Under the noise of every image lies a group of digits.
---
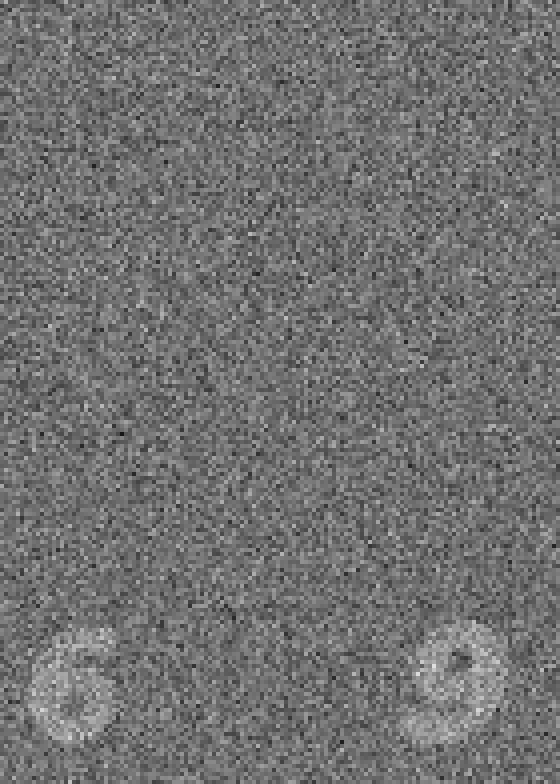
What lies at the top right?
nothing
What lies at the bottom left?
6
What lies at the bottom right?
9
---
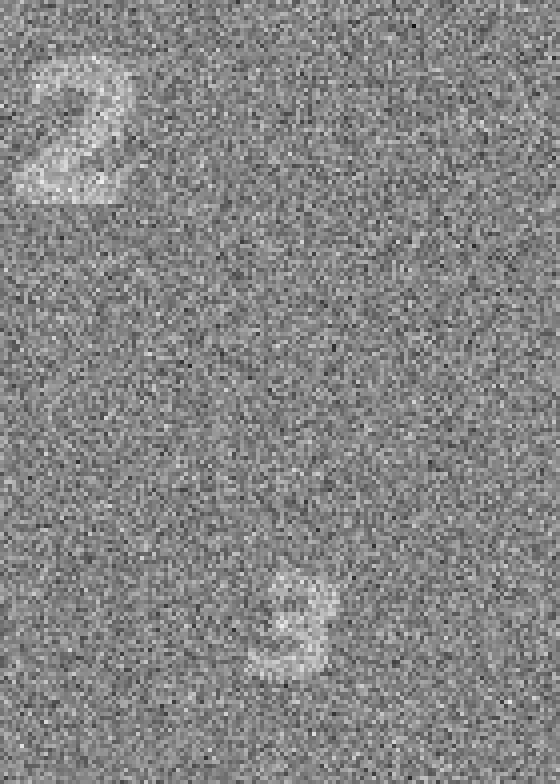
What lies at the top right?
nothing
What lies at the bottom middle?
3
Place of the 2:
top left
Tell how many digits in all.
2
